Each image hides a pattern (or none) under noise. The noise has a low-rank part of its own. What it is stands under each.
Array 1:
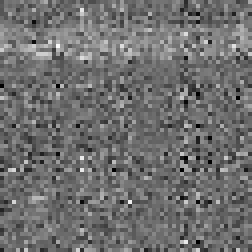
one band of rows
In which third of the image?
top
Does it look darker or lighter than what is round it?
lighter
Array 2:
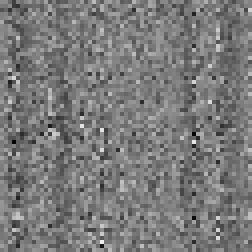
bands of columns
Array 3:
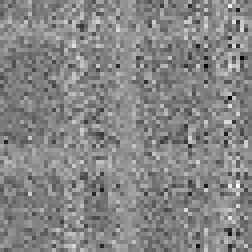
bands of rows crossing bands of columns
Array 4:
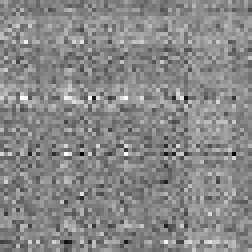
bands of rows crossing bands of columns
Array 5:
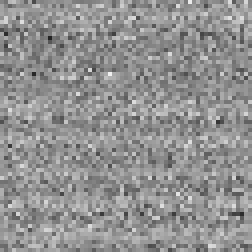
bands of rows
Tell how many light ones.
6
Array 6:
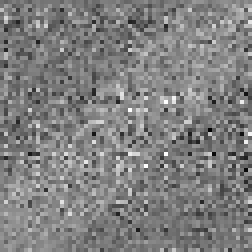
a diagonal band
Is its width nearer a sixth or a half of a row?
a half
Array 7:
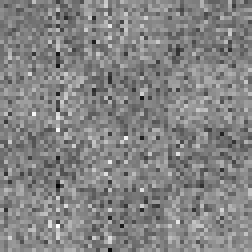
a checkerboard
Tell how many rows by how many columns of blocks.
4 by 3
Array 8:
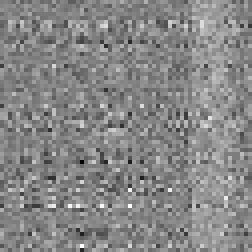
one band of columns
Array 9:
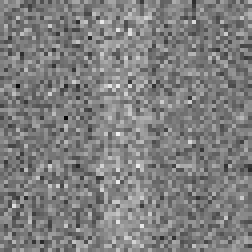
one band of columns
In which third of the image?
middle
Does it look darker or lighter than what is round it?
lighter
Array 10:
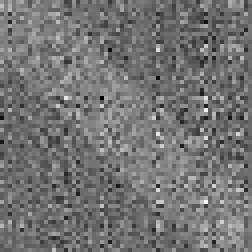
a diagonal band
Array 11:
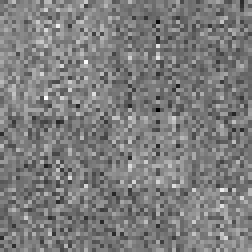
blocks along the diagonal
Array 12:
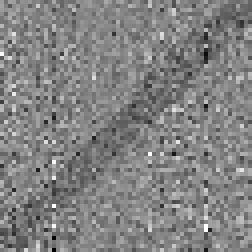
a diagonal band
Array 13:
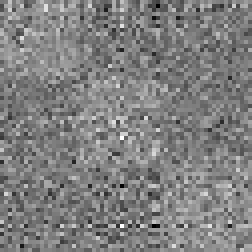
blocks along the diagonal
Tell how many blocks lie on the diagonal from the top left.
3
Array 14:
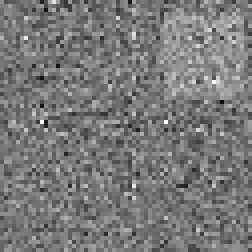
one block
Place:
top right
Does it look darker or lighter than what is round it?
lighter
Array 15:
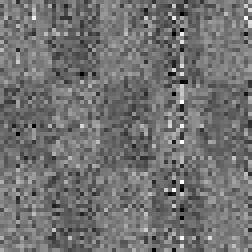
a checkerboard
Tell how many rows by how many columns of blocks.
3 by 5
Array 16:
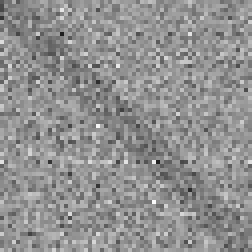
a diagonal band
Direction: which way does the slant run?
top left to bottom right
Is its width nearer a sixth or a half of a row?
a sixth
